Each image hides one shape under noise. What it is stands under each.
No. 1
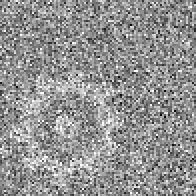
light gear
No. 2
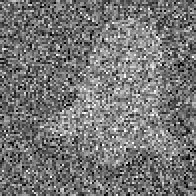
light bell
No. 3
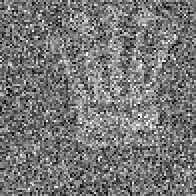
light chess queen
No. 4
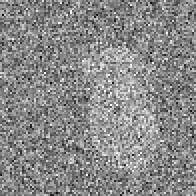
light footprint
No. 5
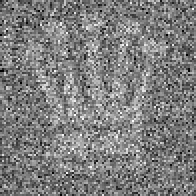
light chess queen
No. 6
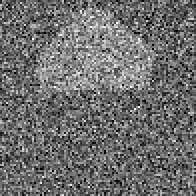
light cloud
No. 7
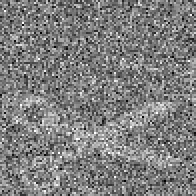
light pair of scissors
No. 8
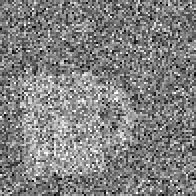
light cup
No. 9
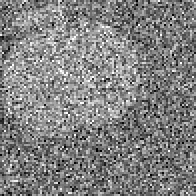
light apple
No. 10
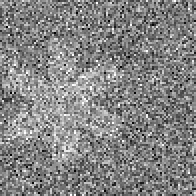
light asterisk
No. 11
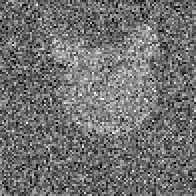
light bear's head
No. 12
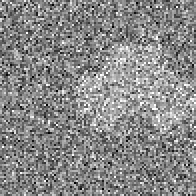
light car
